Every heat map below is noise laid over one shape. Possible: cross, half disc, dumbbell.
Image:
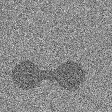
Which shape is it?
dumbbell
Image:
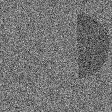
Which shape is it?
half disc
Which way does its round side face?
right
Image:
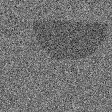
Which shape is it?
half disc
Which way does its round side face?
down
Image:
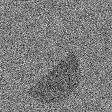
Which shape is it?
half disc
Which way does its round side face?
down and right
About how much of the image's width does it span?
half
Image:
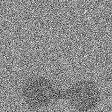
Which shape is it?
dumbbell
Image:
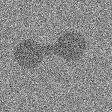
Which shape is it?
dumbbell
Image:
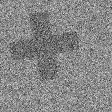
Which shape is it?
cross
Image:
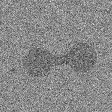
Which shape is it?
dumbbell
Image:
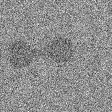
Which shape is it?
dumbbell
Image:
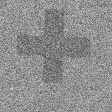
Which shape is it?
cross
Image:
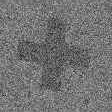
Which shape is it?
cross
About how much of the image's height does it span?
two thirds
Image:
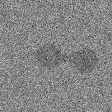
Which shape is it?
dumbbell
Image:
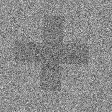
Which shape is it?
cross
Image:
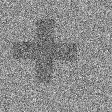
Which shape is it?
cross
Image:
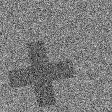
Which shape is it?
cross
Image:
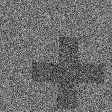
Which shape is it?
cross
